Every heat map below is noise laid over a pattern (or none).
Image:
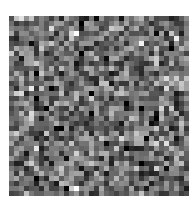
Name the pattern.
only noise
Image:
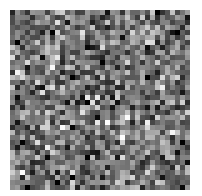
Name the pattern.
only noise
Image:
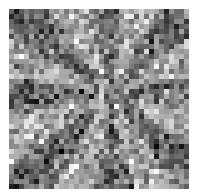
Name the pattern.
spokes from one point
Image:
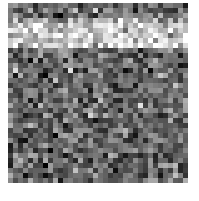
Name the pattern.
one horizontal stripe
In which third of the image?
top
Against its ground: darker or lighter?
lighter
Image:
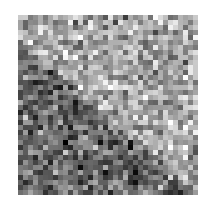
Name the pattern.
a sharp edge
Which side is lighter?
top right
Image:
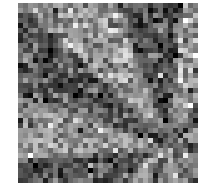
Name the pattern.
spokes from one point
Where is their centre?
bottom right
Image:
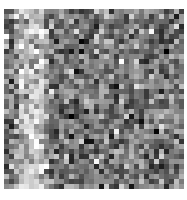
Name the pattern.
one vertical stripe
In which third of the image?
left
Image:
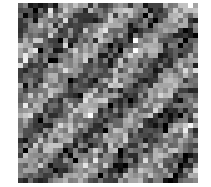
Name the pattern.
diagonal stripes
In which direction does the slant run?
bottom left to top right
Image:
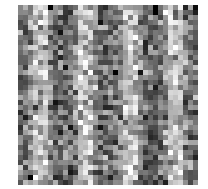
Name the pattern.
vertical stripes
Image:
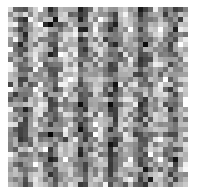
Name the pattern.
vertical stripes
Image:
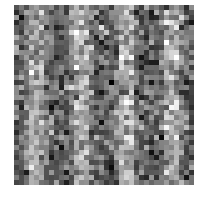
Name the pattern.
vertical stripes
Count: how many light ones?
4
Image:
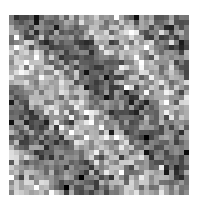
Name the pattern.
diagonal stripes
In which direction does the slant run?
top left to bottom right
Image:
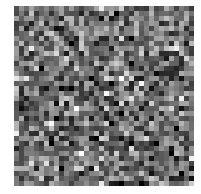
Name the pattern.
only noise
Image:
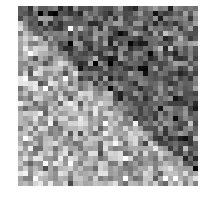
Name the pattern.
a sharp edge
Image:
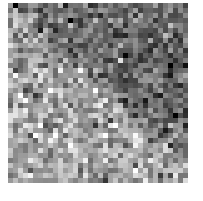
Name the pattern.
a sharp edge
